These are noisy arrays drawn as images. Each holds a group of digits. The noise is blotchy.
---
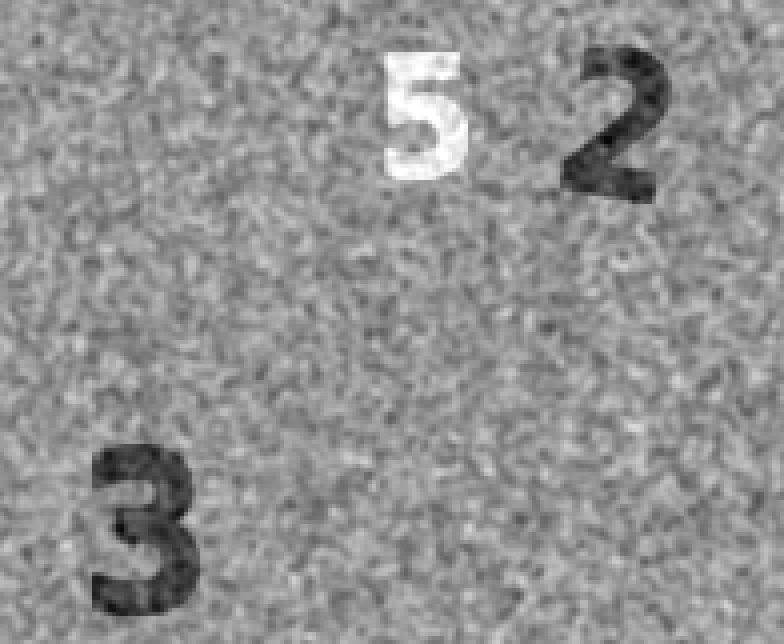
top middle: light 5; top right: dark 2; bottom left: dark 3
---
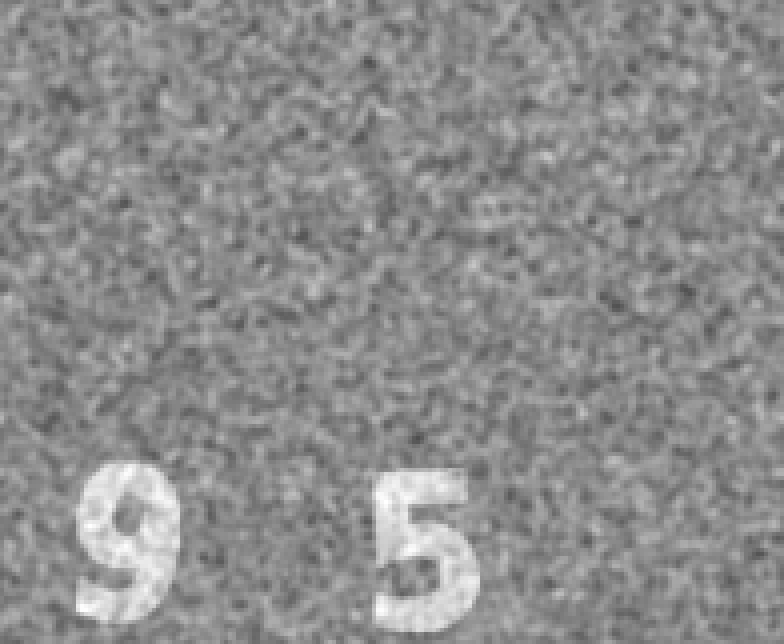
bottom left: light 9; bottom middle: light 5
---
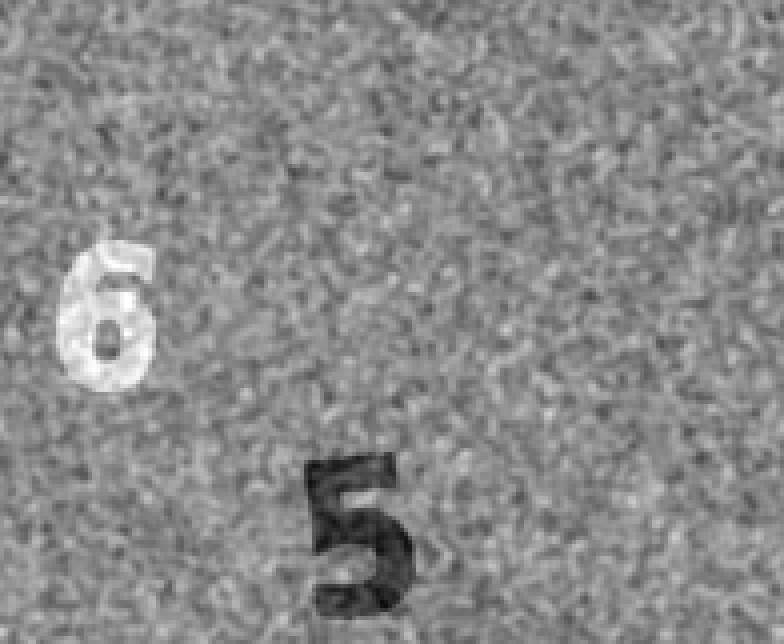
middle left: light 6; bottom middle: dark 5
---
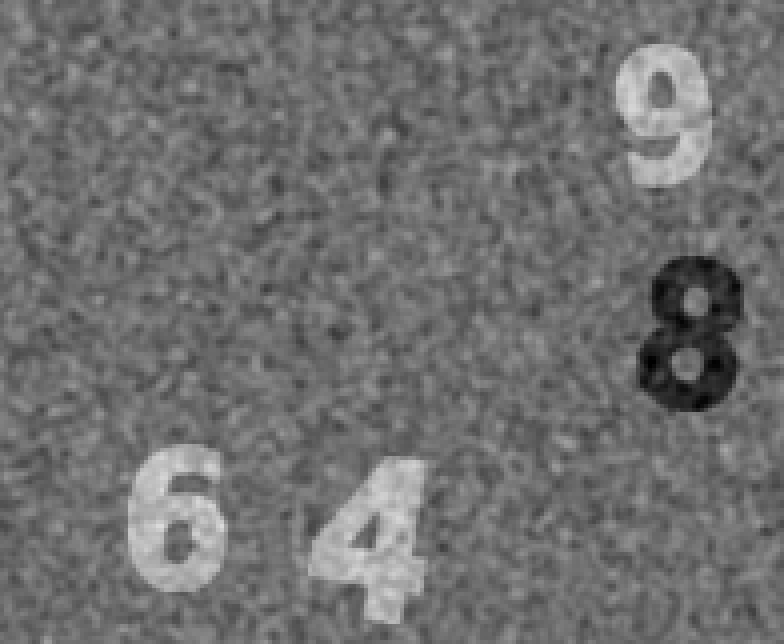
top right: light 9; middle right: dark 8; bottom left: light 6; bottom middle: light 4
